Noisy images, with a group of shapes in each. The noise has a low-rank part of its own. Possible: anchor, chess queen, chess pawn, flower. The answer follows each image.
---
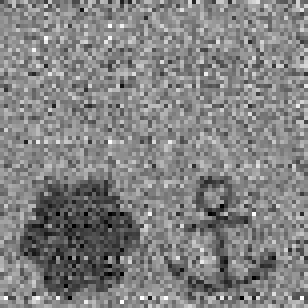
bottom left: flower; bottom right: anchor
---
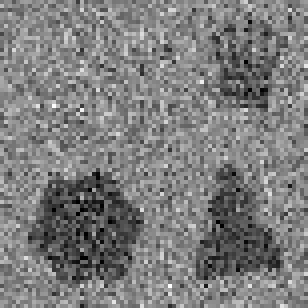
top right: chess queen; bottom left: flower; bottom right: chess pawn
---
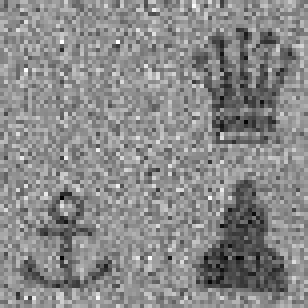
top right: chess queen; bottom left: anchor; bottom right: chess pawn
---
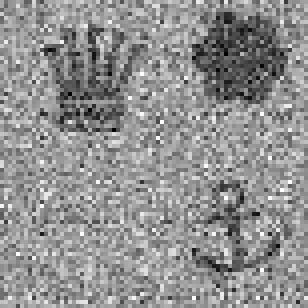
top left: chess queen; top right: flower; bottom right: anchor
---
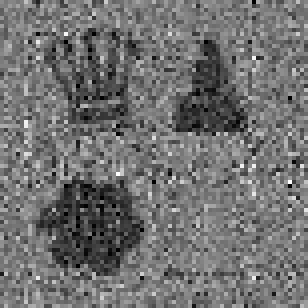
top left: chess queen; top right: chess pawn; bottom left: flower
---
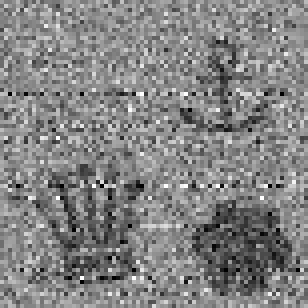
top right: anchor; bottom left: chess queen; bottom right: flower
